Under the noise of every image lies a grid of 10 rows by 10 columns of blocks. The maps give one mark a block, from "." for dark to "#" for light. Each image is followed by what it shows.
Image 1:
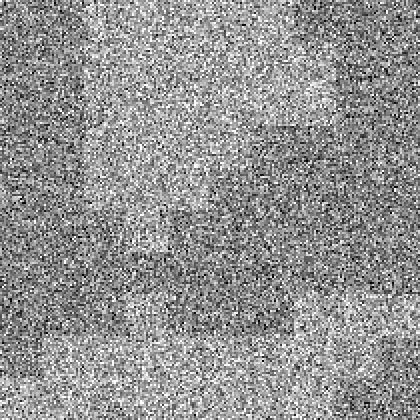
. . # # # # # . . .
. . # # # # # # . .
. . # # # # # # . .
. . # # # # . . . .
. . # # # . . . . .
. . . # . . . . . .
. . . . . . . . . .
. . . # . . . # # #
. # # # # # # # # .
# # # # # # # # . .
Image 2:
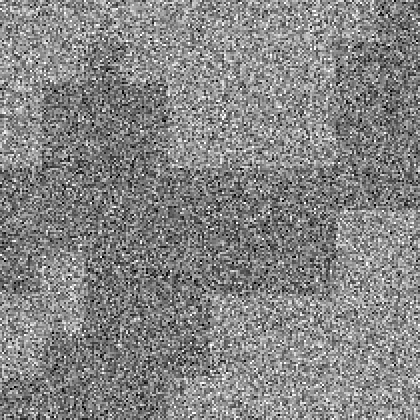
# # # # # # # # # .
# # . # # # # # . .
# . . . # # # # . .
# . . . # # # # . .
. . . . . . . . . .
. . . . . . . . # #
. # . . . . . . # #
# # . . . # # # # #
# . . . . # # # # #
. . . . # # # # # #
